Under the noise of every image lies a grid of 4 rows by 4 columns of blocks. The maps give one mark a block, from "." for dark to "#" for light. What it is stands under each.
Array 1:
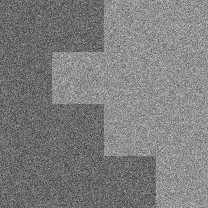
. . # #
. # # #
. . # #
. . . #
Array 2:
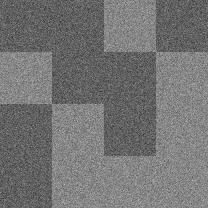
. . # .
# . . #
. # . #
. # # #
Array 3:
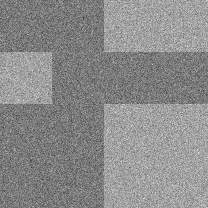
. . # #
# . . .
. . # #
. . # #
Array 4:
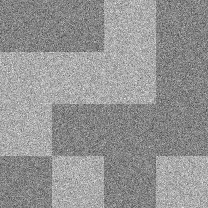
. . # .
# # # .
# . . .
. # . #
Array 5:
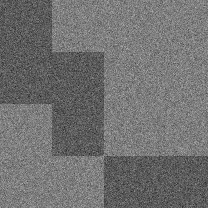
. # # #
. . # #
# . # #
# # . .
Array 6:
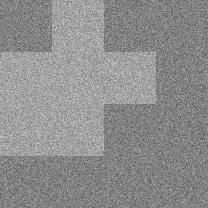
. # . .
# # # .
# # . .
. . . .
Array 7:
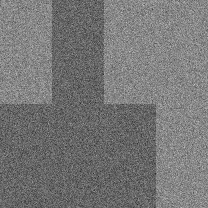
# . # #
# . # #
. . . #
. . . #
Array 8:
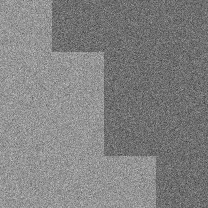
# . . .
# # . .
# # . .
# # # .
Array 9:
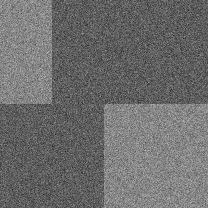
# . . .
# . . .
. . # #
. . # #
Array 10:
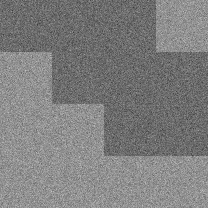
. . . #
# . . .
# # . .
# # # #
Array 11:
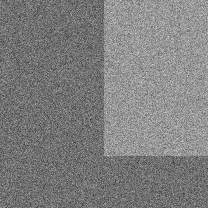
. . # #
. . # #
. . # #
. . . .
